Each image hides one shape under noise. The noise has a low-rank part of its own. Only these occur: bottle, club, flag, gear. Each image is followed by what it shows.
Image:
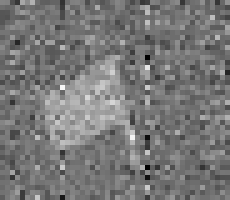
flag
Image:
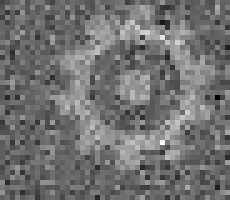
gear
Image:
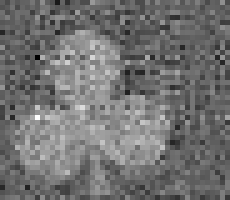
club
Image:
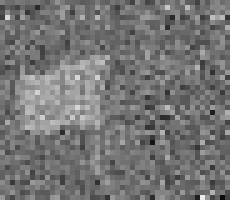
flag
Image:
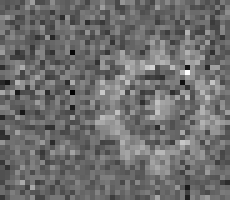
gear
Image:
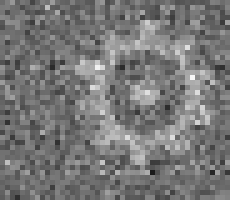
gear
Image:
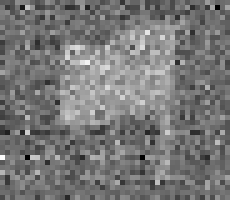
flag
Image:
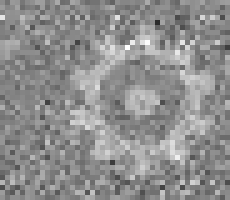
gear
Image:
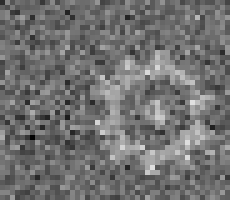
gear
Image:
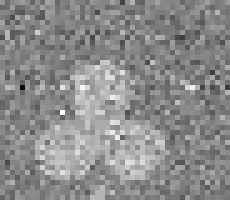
club
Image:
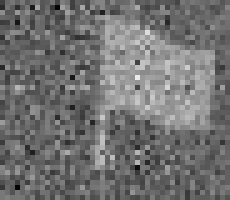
flag
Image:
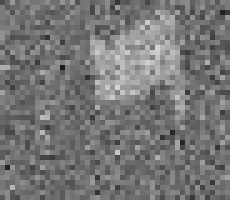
flag
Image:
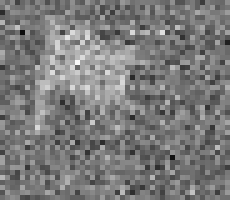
flag
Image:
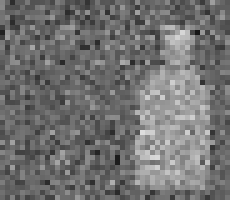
bottle
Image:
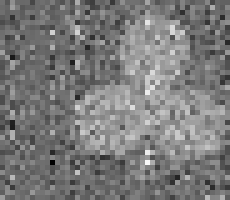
club
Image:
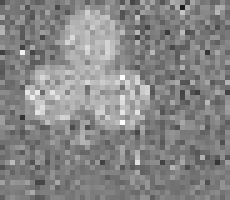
club
